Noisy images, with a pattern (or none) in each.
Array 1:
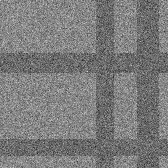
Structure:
bands of rows crossing bands of columns
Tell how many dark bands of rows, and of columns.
2 and 2
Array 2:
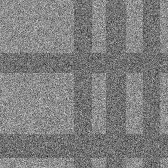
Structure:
bands of rows crossing bands of columns
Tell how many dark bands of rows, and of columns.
2 and 3
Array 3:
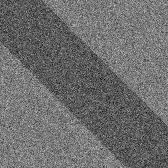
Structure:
a diagonal band
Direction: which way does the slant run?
top left to bottom right
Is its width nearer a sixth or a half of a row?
a half
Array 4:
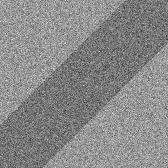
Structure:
a diagonal band
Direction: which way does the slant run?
bottom left to top right
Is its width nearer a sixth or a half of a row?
a half
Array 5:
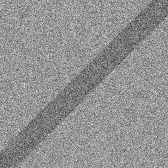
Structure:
a diagonal band
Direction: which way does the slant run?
bottom left to top right
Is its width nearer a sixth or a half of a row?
a sixth
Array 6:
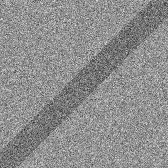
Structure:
a diagonal band
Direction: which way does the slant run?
bottom left to top right
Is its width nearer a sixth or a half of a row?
a sixth
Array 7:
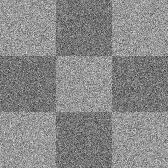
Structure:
a checkerboard
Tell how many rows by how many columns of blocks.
3 by 3
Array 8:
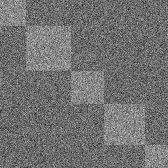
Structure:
blocks along the diagonal
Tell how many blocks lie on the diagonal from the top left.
5
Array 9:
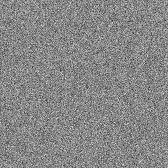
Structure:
only noise
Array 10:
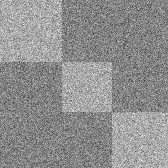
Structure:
blocks along the diagonal
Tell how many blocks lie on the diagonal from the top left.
3
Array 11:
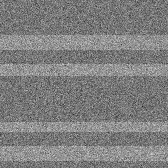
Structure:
bands of rows
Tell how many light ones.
4
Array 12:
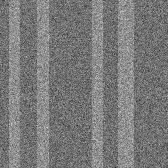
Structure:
bands of columns
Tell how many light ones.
4
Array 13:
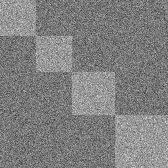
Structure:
blocks along the diagonal
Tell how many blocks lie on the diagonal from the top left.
4
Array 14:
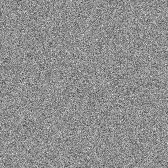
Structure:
only noise
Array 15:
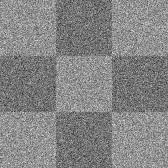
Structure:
a checkerboard
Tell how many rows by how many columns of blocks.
3 by 3
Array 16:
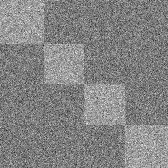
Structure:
blocks along the diagonal
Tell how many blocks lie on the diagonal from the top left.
4
